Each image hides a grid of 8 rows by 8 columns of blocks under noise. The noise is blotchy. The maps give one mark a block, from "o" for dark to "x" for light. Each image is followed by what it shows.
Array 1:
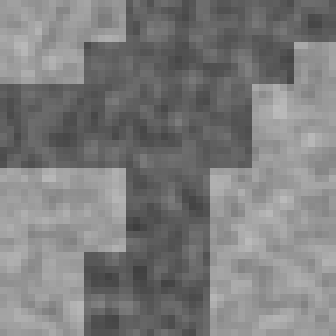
x x x o o o o o
x x o o o o o x
o o o o o o x x
o o o o o o x x
x x x o o x x x
x x x o o x x x
x x o o o x x x
x x o o o x x x
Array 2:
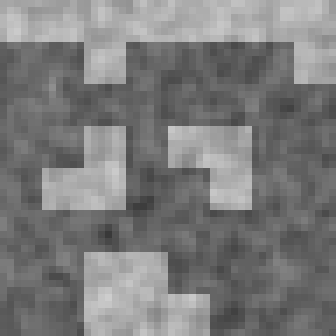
x x x x x x x x
o o x o o o o x
o o o o o o o o
o o x o x x o o
o x x o o x o o
o o o o o o o o
o o x x o o o o
o o x x x o o o
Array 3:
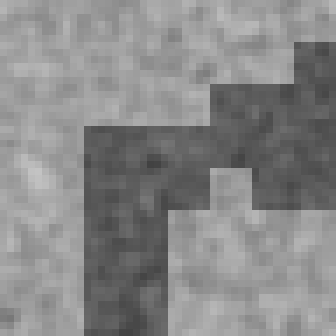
x x x x x x x x
x x x x x x x o
x x x x x o o o
x x o o o o o o
x x o o o x o o
x x o o x x x x
x x o o x x x x
x x o o x x x x
